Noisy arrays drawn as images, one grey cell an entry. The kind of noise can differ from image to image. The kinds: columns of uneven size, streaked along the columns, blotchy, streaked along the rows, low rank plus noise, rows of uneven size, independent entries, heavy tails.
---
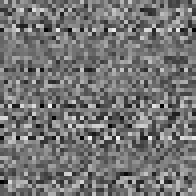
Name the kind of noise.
rows of uneven size
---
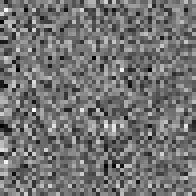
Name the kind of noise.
low rank plus noise
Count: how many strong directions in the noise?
two
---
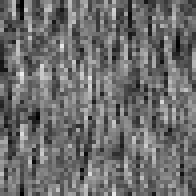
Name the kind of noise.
streaked along the columns
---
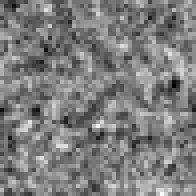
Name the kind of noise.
blotchy
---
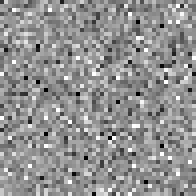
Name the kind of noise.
heavy tails
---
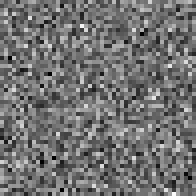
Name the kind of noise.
independent entries
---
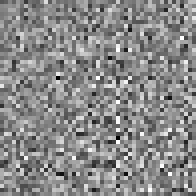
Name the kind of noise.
low rank plus noise
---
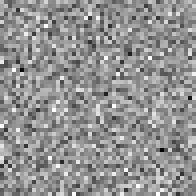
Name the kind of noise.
independent entries
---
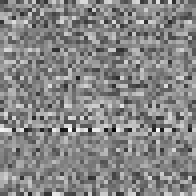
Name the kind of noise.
rows of uneven size
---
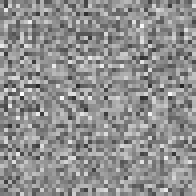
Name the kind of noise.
low rank plus noise
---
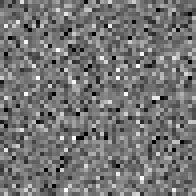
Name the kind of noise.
heavy tails
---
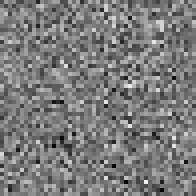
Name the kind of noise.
low rank plus noise
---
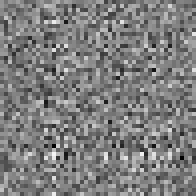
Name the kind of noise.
low rank plus noise
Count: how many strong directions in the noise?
one
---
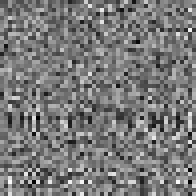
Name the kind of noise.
low rank plus noise
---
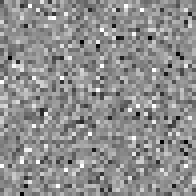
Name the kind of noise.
heavy tails
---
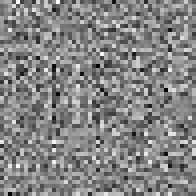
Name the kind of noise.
low rank plus noise
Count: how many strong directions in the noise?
three or four
